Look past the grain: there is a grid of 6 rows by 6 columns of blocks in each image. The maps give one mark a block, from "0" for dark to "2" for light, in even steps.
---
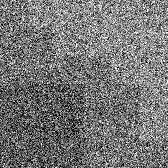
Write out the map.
1 2 2 2 2 2
1 1 2 2 2 2
1 1 1 1 2 2
0 0 0 1 1 2
0 0 0 1 1 2
0 0 0 1 1 1
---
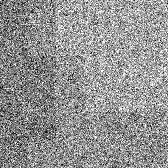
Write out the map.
0 1 2 2 2 2
0 1 2 2 2 2
0 0 1 2 2 2
0 0 1 2 2 2
0 0 1 1 1 1
0 1 1 1 1 1
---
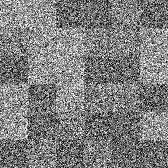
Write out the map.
2 2 0 0 1 0
1 2 2 1 1 2
0 2 2 0 0 2
2 0 2 1 1 0
2 0 1 0 0 2
0 1 0 1 0 0
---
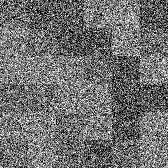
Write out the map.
1 0 0 2 2 0
2 1 0 0 2 1
2 2 2 1 0 2
1 1 2 2 0 0
2 2 1 2 0 2
1 2 1 0 1 2
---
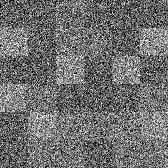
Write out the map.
0 0 1 0 0 0
2 0 1 1 0 2
0 0 2 0 2 0
2 1 0 0 0 1
0 2 1 1 1 2
0 1 1 0 1 1
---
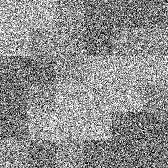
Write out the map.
2 2 1 0 0 0
2 1 1 0 1 1
0 0 1 2 2 2
0 1 2 2 2 1
0 2 2 2 0 0
1 0 1 0 0 0
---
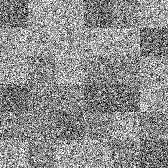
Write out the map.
0 2 2 0 1 2
2 2 2 2 2 0
2 1 2 1 1 2
0 1 1 0 0 2
1 1 0 1 2 1
2 1 2 2 1 0
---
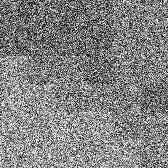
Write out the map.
0 0 0 0 1 1
0 0 0 0 1 1
2 1 1 0 1 1
2 2 1 1 1 0
2 2 2 2 1 1
2 2 2 2 2 1
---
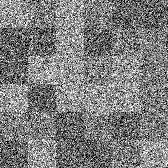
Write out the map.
2 1 2 1 0 0
0 0 2 0 1 1
0 2 2 1 2 1
2 0 2 2 2 1
1 1 0 1 0 1
0 2 0 0 1 2
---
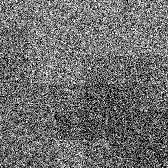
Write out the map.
2 2 2 2 2 2
1 2 2 2 2 2
1 2 2 1 1 1
1 1 1 0 0 1
1 1 0 0 0 0
1 1 2 1 0 0
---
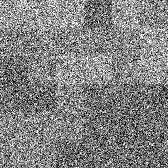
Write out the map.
2 2 2 0 2 1
1 1 1 1 1 2
0 1 2 2 1 2
0 0 1 0 0 0
1 1 1 0 0 0
1 1 0 0 0 0
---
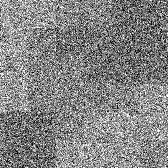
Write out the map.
2 2 1 1 0 0
2 1 0 0 0 0
2 1 1 0 0 0
2 1 1 1 1 2
0 0 1 2 2 2
0 0 2 2 2 1
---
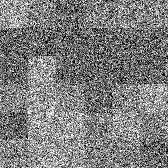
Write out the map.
2 1 0 1 1 1
0 0 0 0 0 0
0 2 0 0 0 0
1 2 1 0 1 2
0 2 2 1 2 1
1 2 2 1 1 0
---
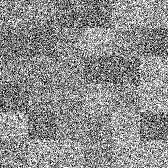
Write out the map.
1 1 0 0 2 2
0 0 1 2 1 0
1 1 1 0 0 2
0 1 1 2 1 2
2 0 1 1 2 0
1 2 2 1 2 2
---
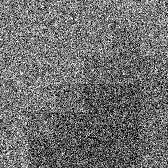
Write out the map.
2 2 2 2 2 2
2 2 2 2 1 2
2 2 2 1 1 1
2 2 1 0 0 1
2 1 0 0 0 1
2 0 0 0 0 1
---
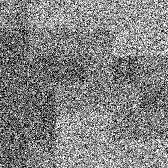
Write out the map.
1 2 2 2 2 2
0 1 1 1 2 2
0 0 0 1 0 1
0 0 1 1 1 0
0 0 2 2 1 1
0 1 2 2 2 2
